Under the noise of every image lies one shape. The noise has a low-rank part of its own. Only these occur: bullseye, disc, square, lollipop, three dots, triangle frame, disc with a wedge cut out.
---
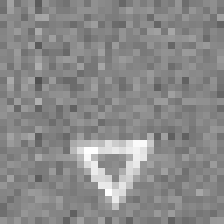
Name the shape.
triangle frame
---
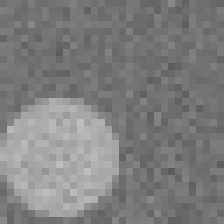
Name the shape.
disc
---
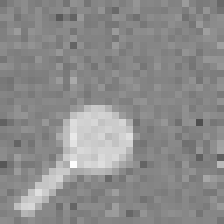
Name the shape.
lollipop
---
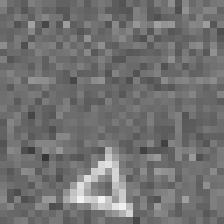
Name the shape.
triangle frame
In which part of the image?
bottom middle
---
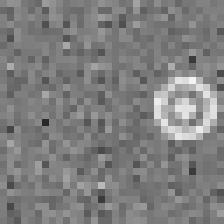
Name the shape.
bullseye
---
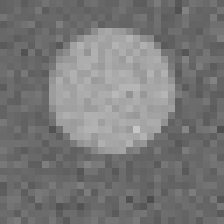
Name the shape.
disc
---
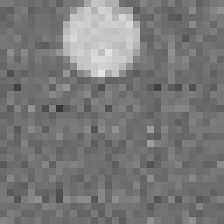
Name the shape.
disc
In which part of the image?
top middle
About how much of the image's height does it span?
a third
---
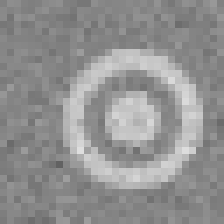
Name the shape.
bullseye
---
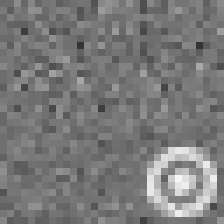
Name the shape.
bullseye
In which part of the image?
bottom right
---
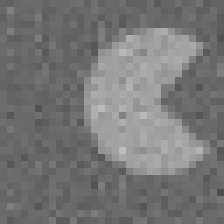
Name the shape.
disc with a wedge cut out
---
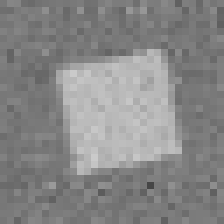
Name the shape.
square
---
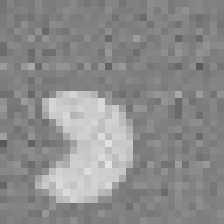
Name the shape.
disc with a wedge cut out
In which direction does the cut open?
left
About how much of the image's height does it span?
half
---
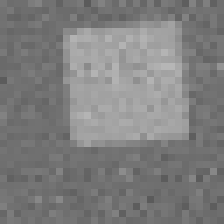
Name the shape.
square
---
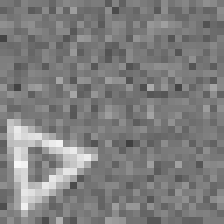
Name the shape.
triangle frame
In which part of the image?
bottom left
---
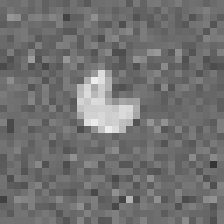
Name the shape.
disc with a wedge cut out
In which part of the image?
centre
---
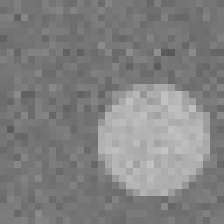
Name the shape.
disc
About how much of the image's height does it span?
half
